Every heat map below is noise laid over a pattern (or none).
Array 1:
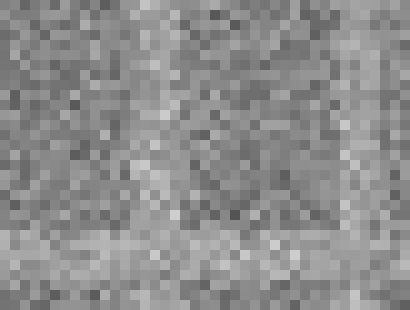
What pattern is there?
bands of rows crossing bands of columns
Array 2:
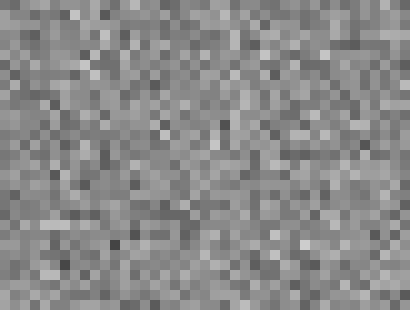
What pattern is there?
only noise
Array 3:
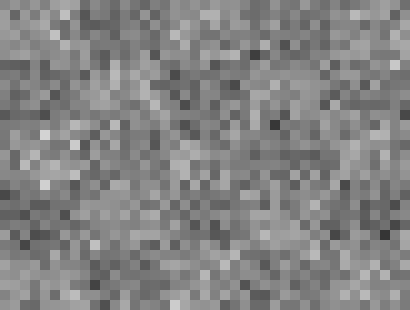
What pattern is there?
a checkerboard
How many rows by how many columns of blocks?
5 by 5
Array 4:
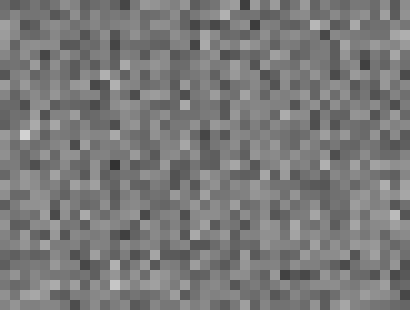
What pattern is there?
only noise
